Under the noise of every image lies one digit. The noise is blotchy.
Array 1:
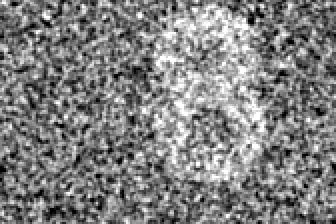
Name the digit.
8
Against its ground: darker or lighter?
lighter
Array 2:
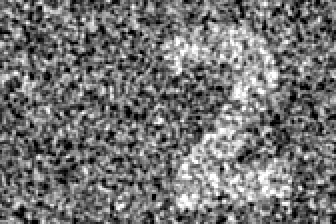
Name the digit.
2
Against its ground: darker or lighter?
lighter
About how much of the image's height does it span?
nearly all
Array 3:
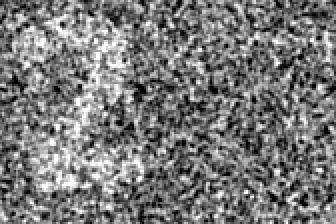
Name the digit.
2
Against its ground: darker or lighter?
lighter
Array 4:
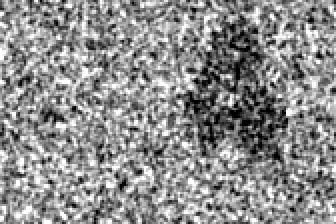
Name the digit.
4
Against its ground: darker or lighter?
darker
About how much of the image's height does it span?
two thirds
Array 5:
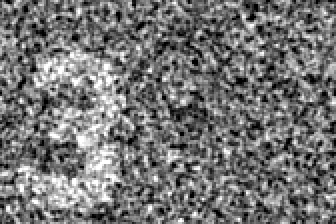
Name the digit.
3
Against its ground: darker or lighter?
lighter
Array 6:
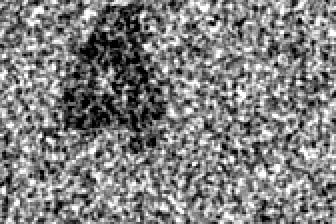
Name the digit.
4
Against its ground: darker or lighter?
darker
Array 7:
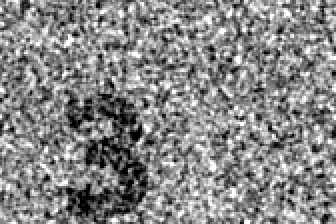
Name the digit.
3
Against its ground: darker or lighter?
darker
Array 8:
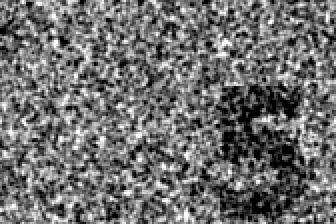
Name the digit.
5
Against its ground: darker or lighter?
darker
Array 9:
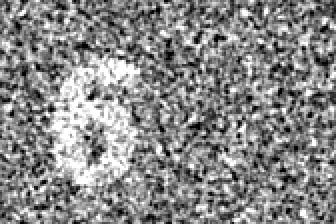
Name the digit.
6
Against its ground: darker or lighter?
lighter
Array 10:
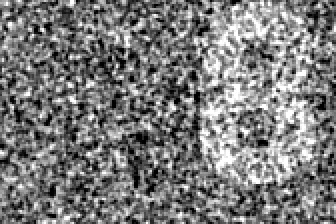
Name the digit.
8
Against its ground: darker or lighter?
lighter
